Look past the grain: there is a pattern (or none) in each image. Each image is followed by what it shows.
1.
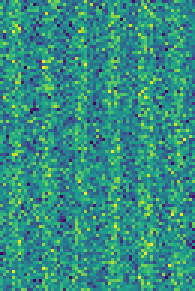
vertical stripes
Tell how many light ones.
6
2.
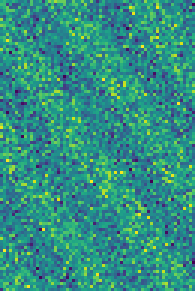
diagonal stripes
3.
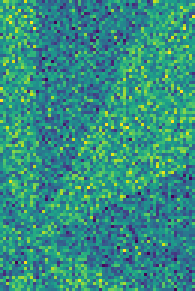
spokes from one point
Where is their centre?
bottom left
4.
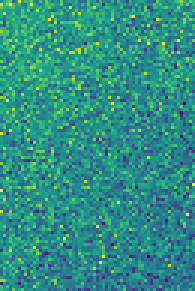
a smooth slope
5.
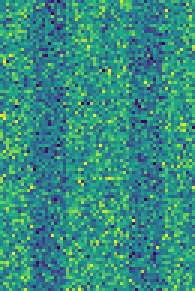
vertical stripes
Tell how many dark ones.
2
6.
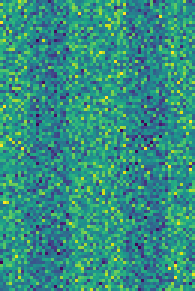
vertical stripes
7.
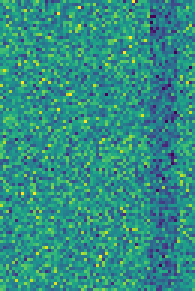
one vertical stripe
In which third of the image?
right
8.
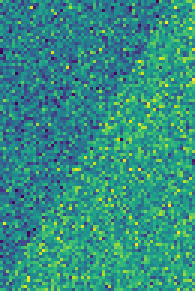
a sharp edge
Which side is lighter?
bottom right
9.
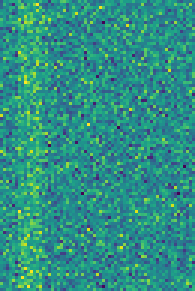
one vertical stripe
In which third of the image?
left
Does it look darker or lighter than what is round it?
lighter
